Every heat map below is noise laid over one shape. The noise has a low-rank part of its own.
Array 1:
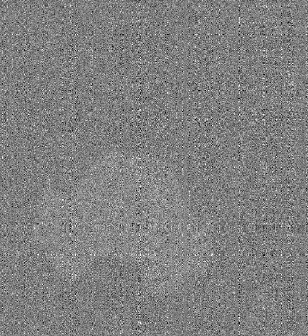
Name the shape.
car
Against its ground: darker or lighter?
lighter
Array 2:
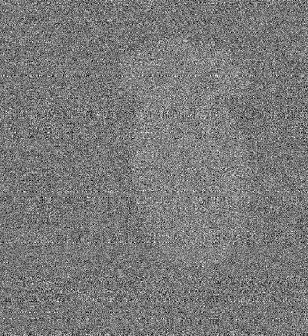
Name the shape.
footprint
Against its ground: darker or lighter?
lighter
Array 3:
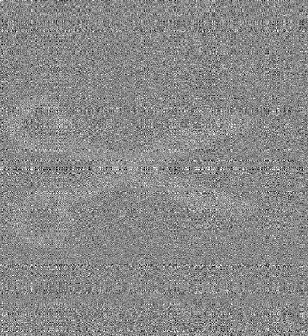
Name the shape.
pair of scissors
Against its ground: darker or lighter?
lighter
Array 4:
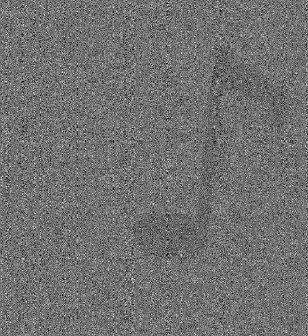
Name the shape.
musical note
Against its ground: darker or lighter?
darker
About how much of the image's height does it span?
two thirds
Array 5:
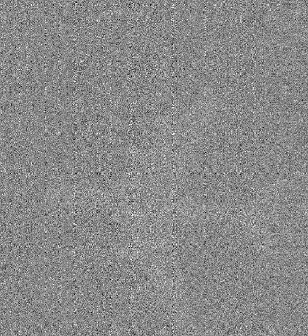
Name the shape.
airplane
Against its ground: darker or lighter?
lighter
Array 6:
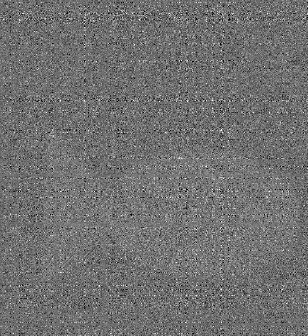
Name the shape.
fish
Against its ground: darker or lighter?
lighter
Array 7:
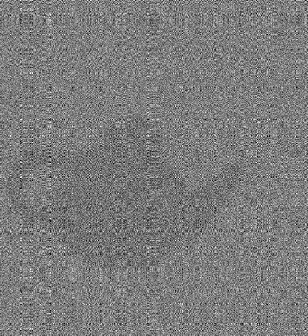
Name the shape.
teapot
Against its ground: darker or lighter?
darker
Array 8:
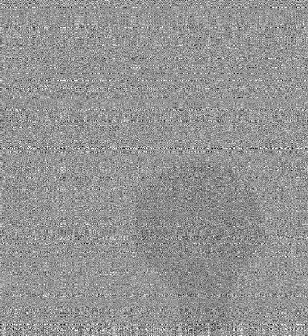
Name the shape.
light bulb
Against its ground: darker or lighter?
darker
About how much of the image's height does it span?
half
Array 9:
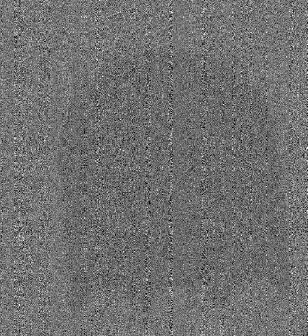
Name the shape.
ghost
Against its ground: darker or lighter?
darker
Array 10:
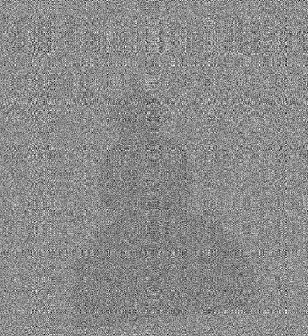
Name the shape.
chess pawn
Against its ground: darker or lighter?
darker
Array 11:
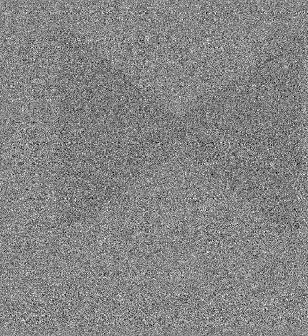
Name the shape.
bow tie
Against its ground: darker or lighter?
darker
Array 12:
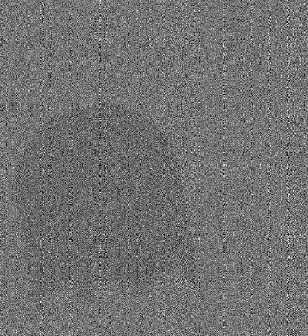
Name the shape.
ghost
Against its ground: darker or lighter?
darker
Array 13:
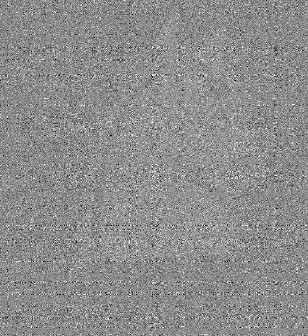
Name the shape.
chess knight
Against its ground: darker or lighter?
lighter
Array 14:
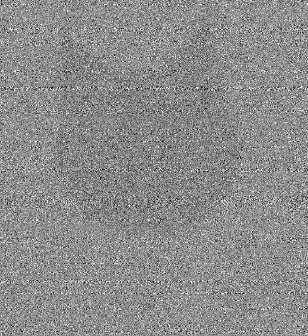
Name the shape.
cat's head
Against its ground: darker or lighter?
darker
